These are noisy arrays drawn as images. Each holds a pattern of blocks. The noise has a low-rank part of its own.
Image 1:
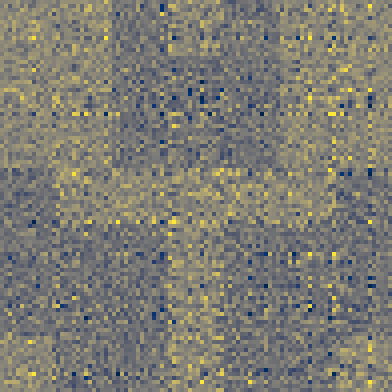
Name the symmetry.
left and right mirror each other
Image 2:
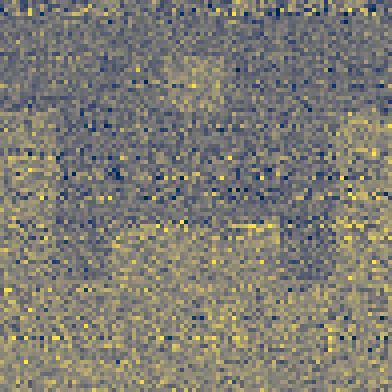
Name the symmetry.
left and right mirror each other
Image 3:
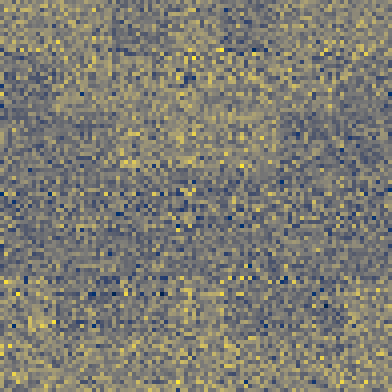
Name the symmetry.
left and right mirror each other
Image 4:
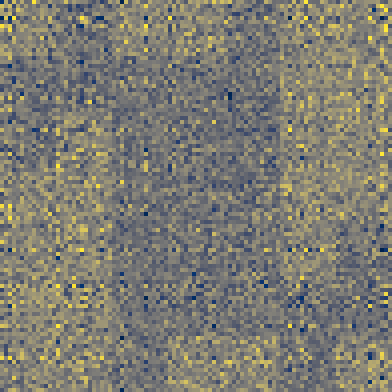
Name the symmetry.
the same after a half turn
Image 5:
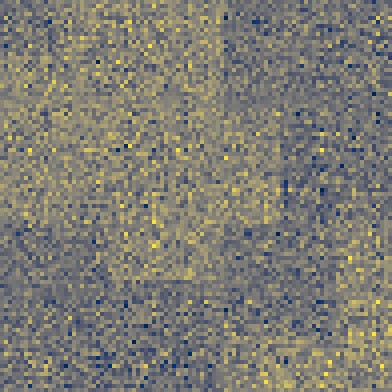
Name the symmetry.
mirrored about the diagonal from the top left
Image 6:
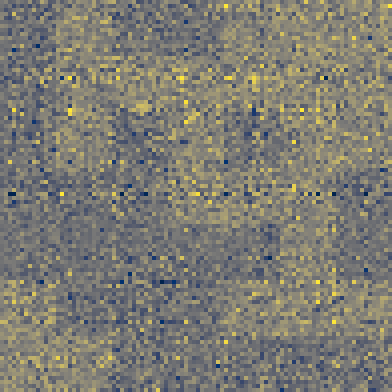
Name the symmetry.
mirrored about the diagonal from the bottom left
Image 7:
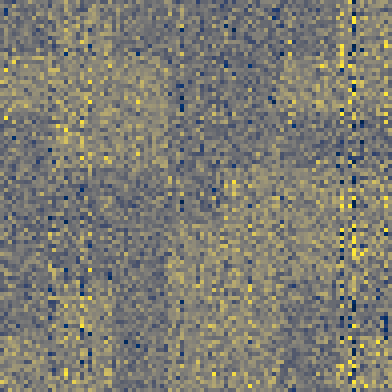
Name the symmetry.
mirrored about the diagonal from the top left
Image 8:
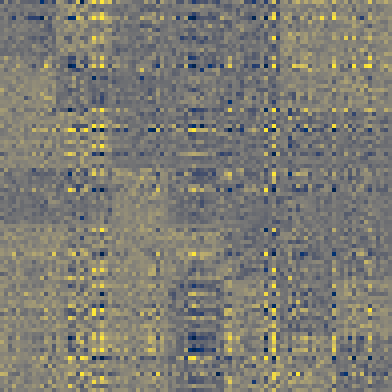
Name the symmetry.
mirrored about the diagonal from the bottom left
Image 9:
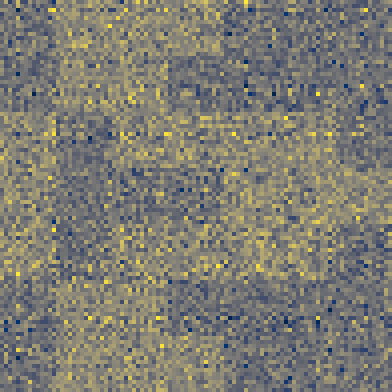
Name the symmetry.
top and bottom mirror each other
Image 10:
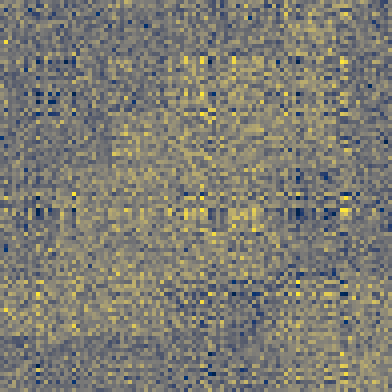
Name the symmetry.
mirrored about the diagonal from the top left
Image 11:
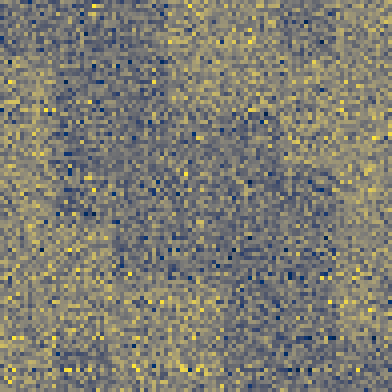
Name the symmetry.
the same after a half turn
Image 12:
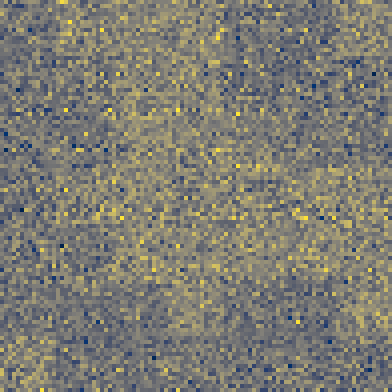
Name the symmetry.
mirrored about the diagonal from the bottom left
